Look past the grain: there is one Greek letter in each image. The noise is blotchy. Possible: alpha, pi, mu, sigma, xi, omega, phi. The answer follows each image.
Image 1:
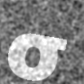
sigma
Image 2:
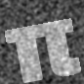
pi
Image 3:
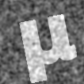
mu
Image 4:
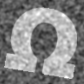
omega
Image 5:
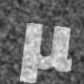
mu
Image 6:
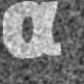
alpha
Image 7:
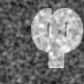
phi
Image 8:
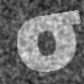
sigma
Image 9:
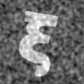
xi
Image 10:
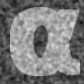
alpha
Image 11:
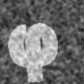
phi
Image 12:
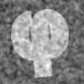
phi
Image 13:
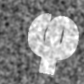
phi
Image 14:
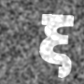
xi
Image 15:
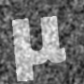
mu
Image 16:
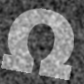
omega
